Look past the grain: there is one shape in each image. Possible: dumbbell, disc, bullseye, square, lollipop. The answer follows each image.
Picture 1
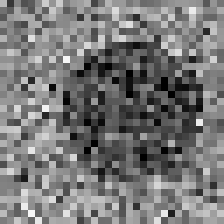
disc
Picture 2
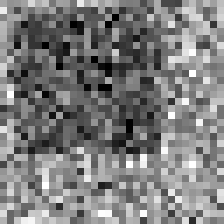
square
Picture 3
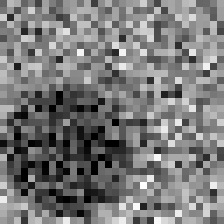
disc
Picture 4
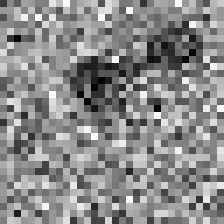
dumbbell
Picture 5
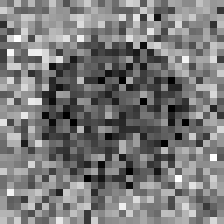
disc
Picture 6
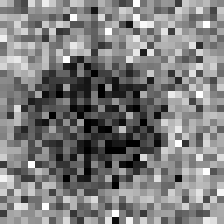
disc
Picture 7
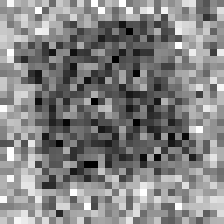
square
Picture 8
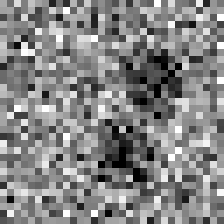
dumbbell
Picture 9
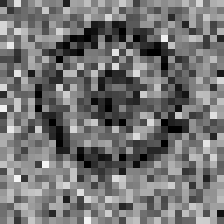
bullseye
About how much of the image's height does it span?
two thirds
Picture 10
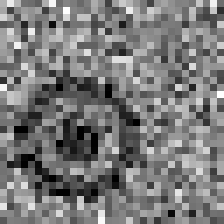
bullseye
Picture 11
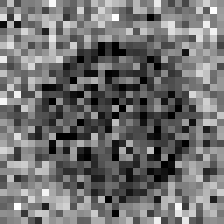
disc
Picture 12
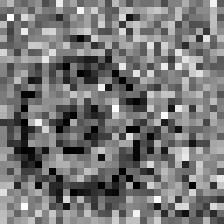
bullseye
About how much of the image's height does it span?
two thirds
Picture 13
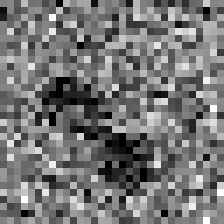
dumbbell
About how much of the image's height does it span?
half
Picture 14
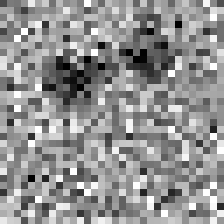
dumbbell
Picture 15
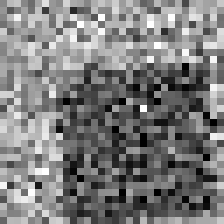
square
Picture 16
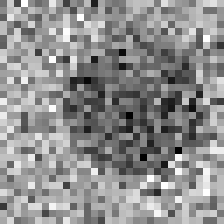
disc
